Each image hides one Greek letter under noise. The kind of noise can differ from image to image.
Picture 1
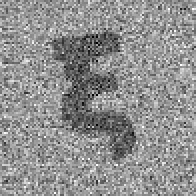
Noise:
low rank plus noise
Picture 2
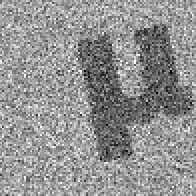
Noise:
low rank plus noise
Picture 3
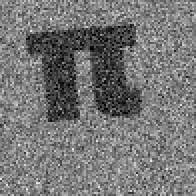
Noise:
independent entries
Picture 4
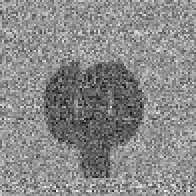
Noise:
rows of uneven size
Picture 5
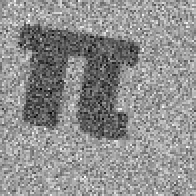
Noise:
independent entries
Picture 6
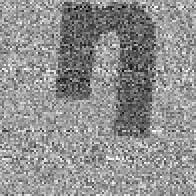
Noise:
rows of uneven size
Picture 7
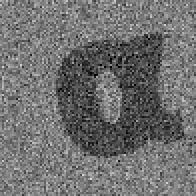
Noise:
low rank plus noise
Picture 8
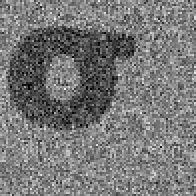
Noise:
low rank plus noise
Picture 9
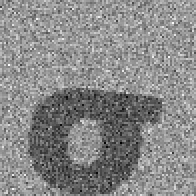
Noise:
low rank plus noise
